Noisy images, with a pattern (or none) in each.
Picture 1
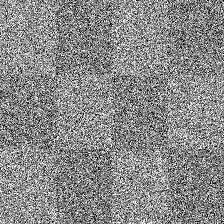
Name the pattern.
a checkerboard
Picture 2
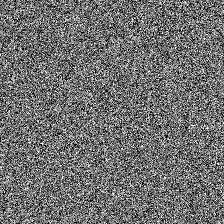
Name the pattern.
only noise
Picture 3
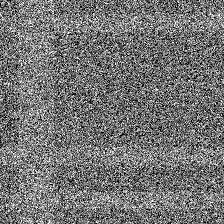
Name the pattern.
bands of rows crossing bands of columns
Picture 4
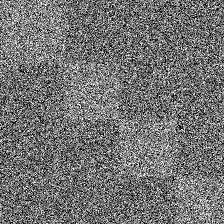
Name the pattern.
blocks along the diagonal
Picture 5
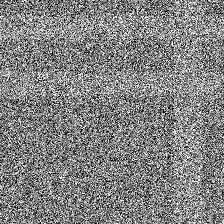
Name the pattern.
bands of rows crossing bands of columns
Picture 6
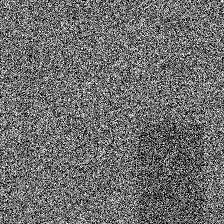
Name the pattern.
one block
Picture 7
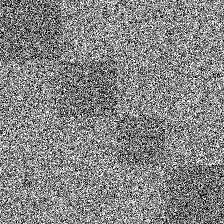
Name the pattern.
blocks along the diagonal
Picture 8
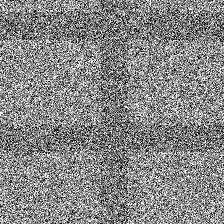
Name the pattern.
bands of rows crossing bands of columns
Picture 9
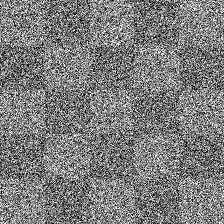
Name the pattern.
a checkerboard
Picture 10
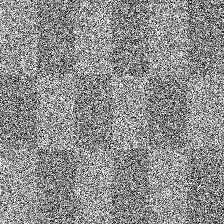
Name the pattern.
a checkerboard
